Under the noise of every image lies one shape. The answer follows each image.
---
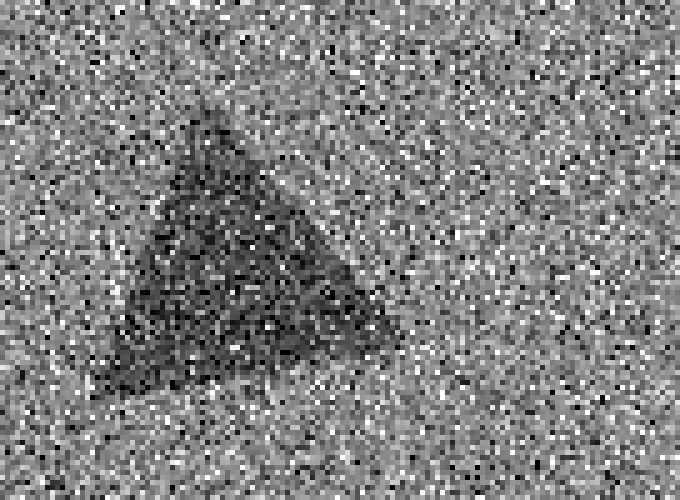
triangle
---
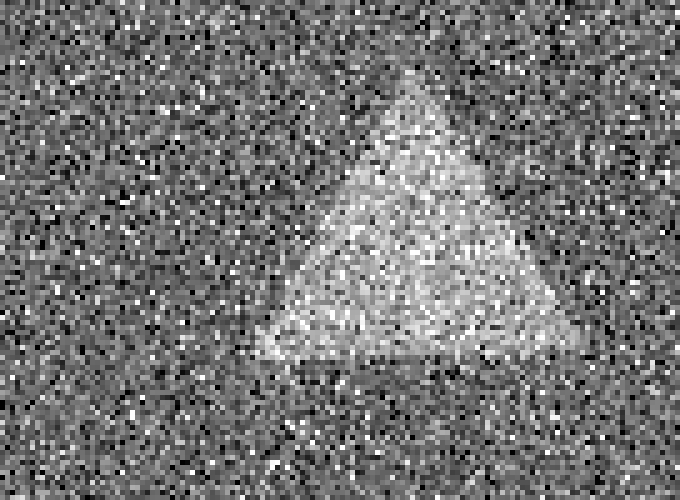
triangle
